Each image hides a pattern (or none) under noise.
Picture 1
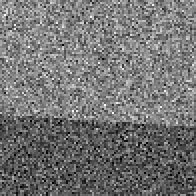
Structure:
a sharp edge
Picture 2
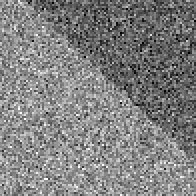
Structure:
a sharp edge
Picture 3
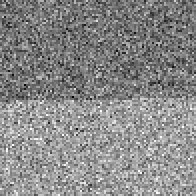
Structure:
a sharp edge
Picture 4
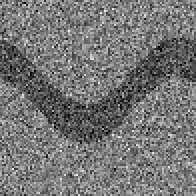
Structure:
a wavy band
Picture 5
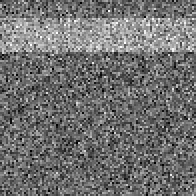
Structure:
one horizontal stripe
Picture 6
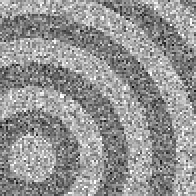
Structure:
rings round one point
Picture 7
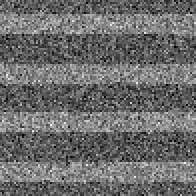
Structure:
horizontal stripes
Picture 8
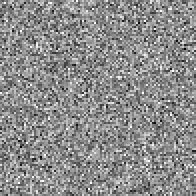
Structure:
only noise
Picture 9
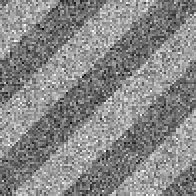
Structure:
diagonal stripes
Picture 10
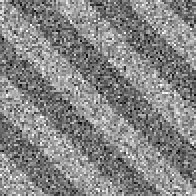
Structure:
diagonal stripes
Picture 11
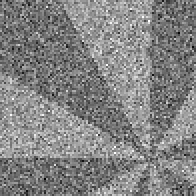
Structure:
spokes from one point
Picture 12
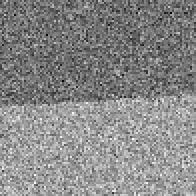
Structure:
a sharp edge
